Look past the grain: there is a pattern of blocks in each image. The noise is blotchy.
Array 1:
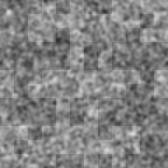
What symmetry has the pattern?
the same after a half turn
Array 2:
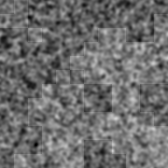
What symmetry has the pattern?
mirrored about the diagonal from the top left
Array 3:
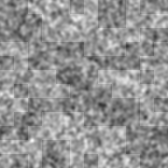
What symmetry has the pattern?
the same after a half turn
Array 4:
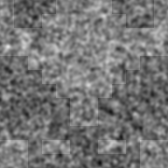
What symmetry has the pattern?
left and right mirror each other
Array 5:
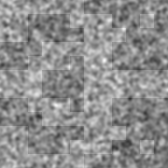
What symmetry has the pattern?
top and bottom mirror each other
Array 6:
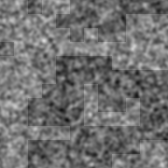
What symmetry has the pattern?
no symmetry
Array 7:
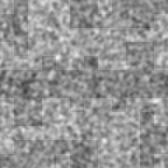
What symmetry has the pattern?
the same after a half turn
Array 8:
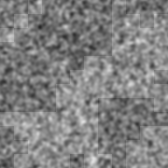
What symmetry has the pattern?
mirrored about the diagonal from the top left
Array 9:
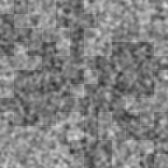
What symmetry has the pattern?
the same after a half turn
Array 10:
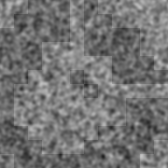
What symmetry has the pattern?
mirrored about the diagonal from the bottom left
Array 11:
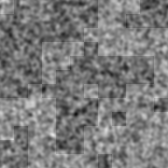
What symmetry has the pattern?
mirrored about the diagonal from the top left
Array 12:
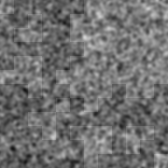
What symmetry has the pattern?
mirrored about the diagonal from the bottom left
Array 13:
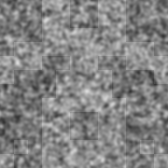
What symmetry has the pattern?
left and right mirror each other
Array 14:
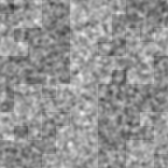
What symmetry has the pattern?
the same after a half turn
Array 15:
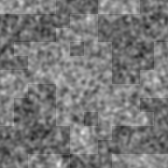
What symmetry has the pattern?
the same after a half turn
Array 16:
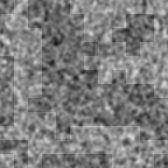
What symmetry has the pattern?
mirrored about the diagonal from the bottom left
